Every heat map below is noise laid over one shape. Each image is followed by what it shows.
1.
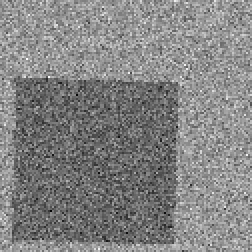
square
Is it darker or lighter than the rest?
darker
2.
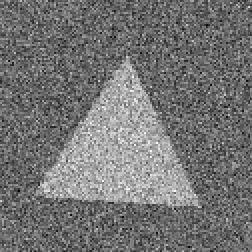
triangle
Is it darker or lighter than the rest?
lighter
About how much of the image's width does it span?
two thirds
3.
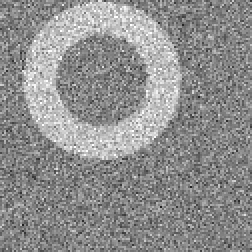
ring
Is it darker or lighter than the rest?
lighter
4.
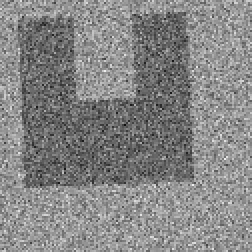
square with a notch
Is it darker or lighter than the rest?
darker
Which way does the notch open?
up
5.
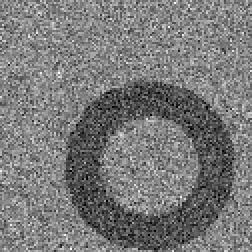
ring
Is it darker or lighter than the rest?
darker
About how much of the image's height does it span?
two thirds
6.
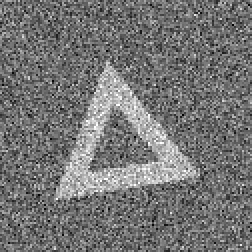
triangle frame
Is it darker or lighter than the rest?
lighter
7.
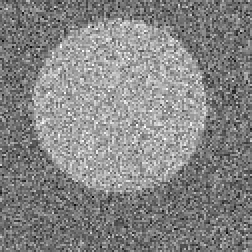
disc
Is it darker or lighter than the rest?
lighter
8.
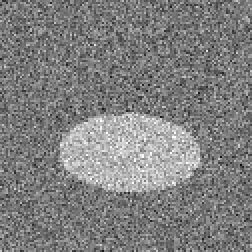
ellipse
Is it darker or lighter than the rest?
lighter
